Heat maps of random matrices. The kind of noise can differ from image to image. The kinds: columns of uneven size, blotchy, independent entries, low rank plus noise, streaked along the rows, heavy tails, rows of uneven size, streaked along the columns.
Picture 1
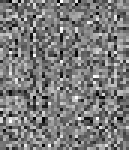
low rank plus noise
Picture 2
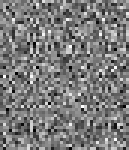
low rank plus noise
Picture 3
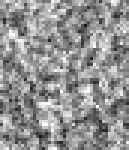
blotchy
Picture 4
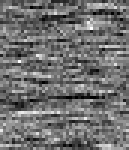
streaked along the rows
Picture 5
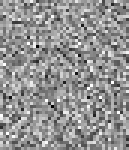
independent entries
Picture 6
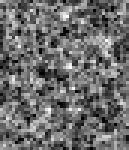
blotchy
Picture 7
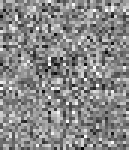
low rank plus noise
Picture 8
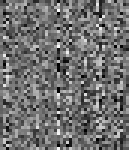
columns of uneven size
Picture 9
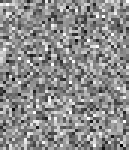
independent entries
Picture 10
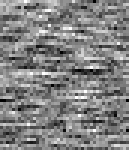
streaked along the rows
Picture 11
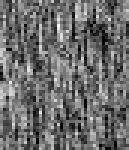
streaked along the columns
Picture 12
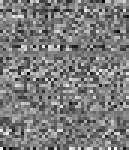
rows of uneven size
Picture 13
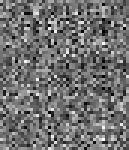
low rank plus noise
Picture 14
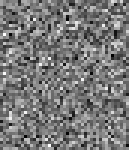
low rank plus noise
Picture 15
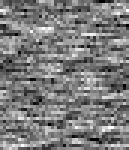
streaked along the rows
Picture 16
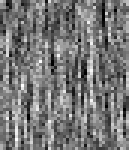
streaked along the columns
